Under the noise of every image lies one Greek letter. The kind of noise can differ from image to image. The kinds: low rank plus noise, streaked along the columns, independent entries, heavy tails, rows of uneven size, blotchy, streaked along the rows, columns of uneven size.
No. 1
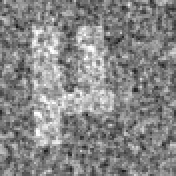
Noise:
blotchy
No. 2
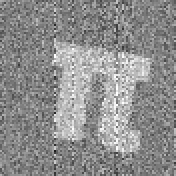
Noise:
columns of uneven size
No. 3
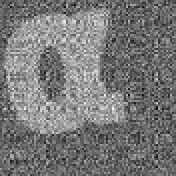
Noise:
low rank plus noise
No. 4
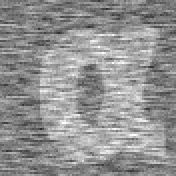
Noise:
streaked along the rows
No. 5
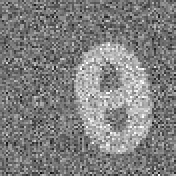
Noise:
low rank plus noise
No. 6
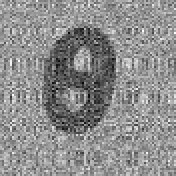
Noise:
low rank plus noise
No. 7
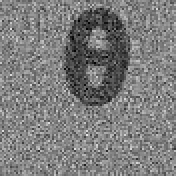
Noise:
low rank plus noise
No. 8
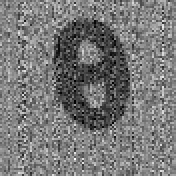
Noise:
columns of uneven size
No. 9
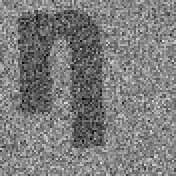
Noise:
independent entries
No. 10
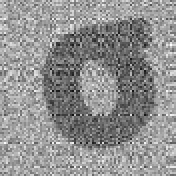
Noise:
low rank plus noise
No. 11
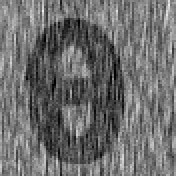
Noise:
streaked along the columns
